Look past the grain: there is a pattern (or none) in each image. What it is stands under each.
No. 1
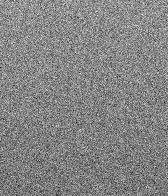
a smooth slope
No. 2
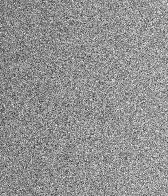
a smooth slope
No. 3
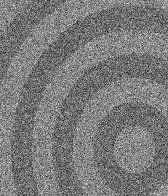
rings round one point
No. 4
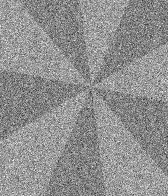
spokes from one point
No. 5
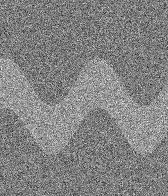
a wavy band
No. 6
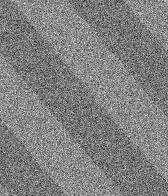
diagonal stripes
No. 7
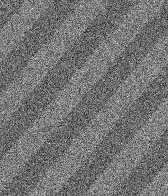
diagonal stripes
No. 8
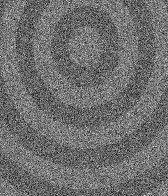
rings round one point
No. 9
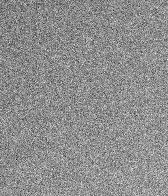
a smooth slope
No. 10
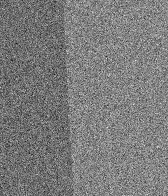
a sharp edge
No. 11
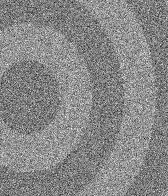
rings round one point
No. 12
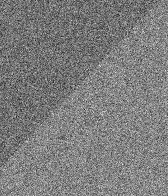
a sharp edge
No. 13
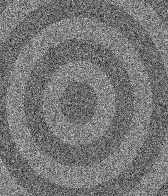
rings round one point
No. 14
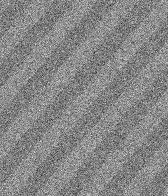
diagonal stripes
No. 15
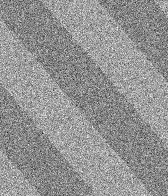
diagonal stripes
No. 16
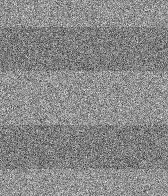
horizontal stripes
